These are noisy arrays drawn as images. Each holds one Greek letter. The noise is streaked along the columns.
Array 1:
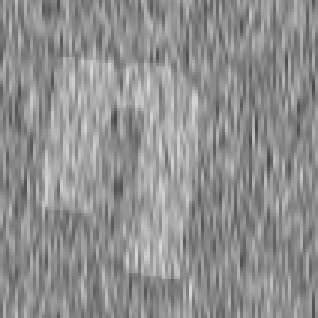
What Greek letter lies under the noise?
eta
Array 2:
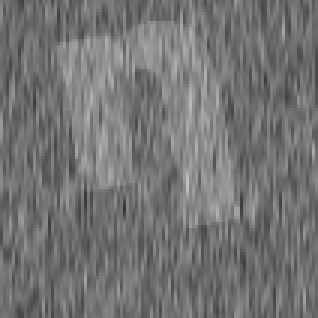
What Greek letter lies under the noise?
eta
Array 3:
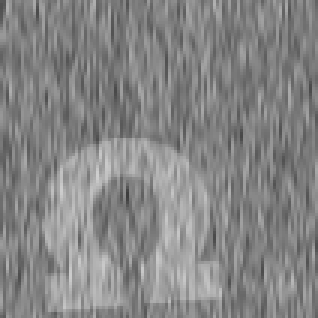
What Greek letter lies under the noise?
omega
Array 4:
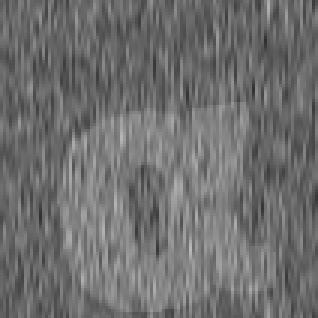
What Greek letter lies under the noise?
alpha
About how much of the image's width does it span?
two thirds
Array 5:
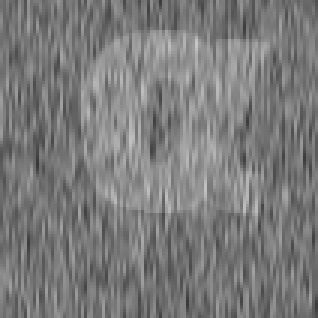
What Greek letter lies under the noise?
alpha
